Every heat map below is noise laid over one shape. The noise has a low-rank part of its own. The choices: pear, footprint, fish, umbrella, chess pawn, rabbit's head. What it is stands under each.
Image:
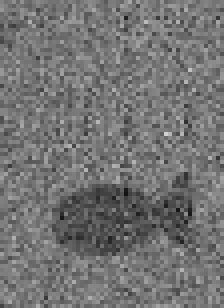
fish
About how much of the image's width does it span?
two thirds
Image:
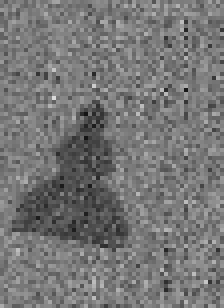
chess pawn
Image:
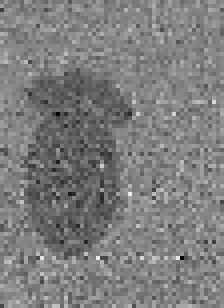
footprint
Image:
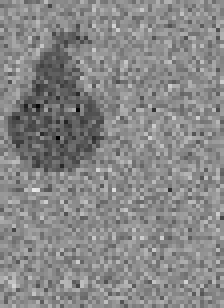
pear
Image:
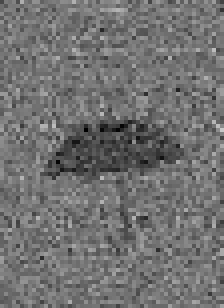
umbrella
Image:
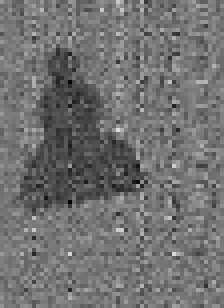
chess pawn
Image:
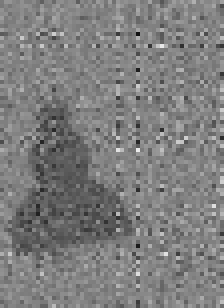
chess pawn
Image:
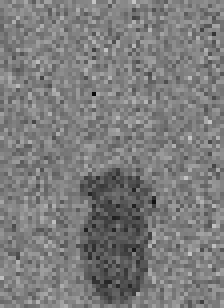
footprint
